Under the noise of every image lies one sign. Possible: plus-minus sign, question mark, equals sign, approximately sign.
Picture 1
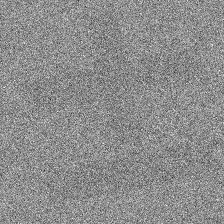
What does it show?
dark plus-minus sign
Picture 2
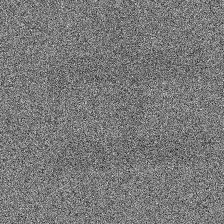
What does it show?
dark plus-minus sign
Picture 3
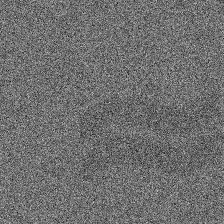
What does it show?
dark approximately sign
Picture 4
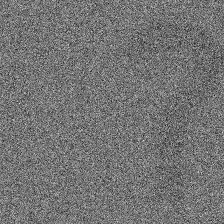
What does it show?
dark question mark
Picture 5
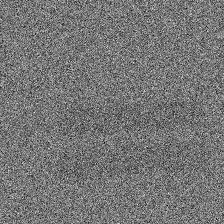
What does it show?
dark equals sign
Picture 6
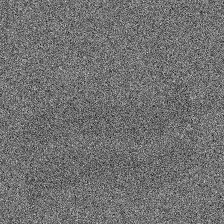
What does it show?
dark approximately sign
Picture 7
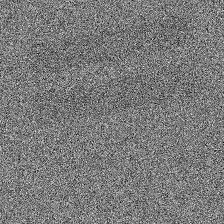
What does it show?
dark equals sign
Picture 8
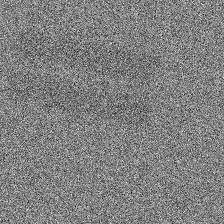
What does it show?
dark equals sign
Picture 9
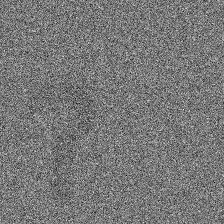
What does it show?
dark question mark
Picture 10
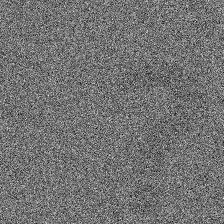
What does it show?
dark question mark
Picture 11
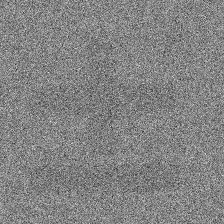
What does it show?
dark plus-minus sign
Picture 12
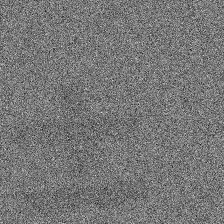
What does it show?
dark plus-minus sign
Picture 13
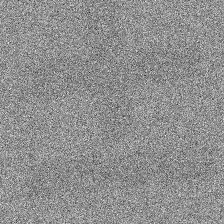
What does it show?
dark plus-minus sign
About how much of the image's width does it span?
nearly all
